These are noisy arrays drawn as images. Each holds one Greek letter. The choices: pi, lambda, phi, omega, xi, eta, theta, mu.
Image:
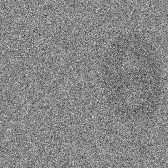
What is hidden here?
dark theta
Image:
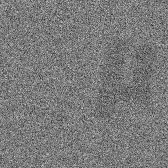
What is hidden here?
dark mu
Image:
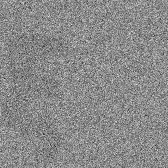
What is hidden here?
dark xi
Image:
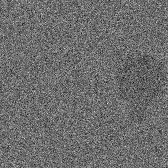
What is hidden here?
dark phi, middle right
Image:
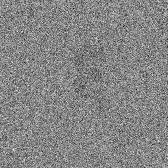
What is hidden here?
dark xi, centre
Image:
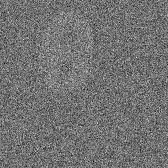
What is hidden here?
light theta
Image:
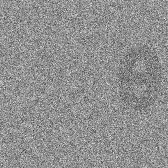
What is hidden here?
dark theta, middle right
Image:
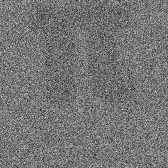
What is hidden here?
dark pi
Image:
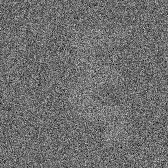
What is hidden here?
light xi
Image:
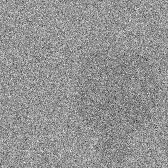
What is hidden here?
dark phi
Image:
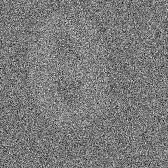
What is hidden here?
light theta
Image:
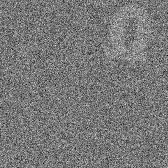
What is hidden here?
light omega, top right
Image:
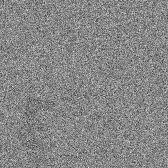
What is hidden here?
dark xi, bottom left
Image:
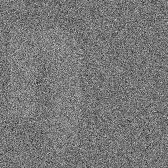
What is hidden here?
light eta
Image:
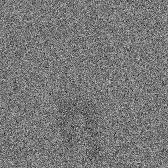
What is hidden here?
dark eta, bottom middle
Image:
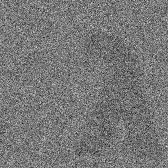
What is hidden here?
dark lambda
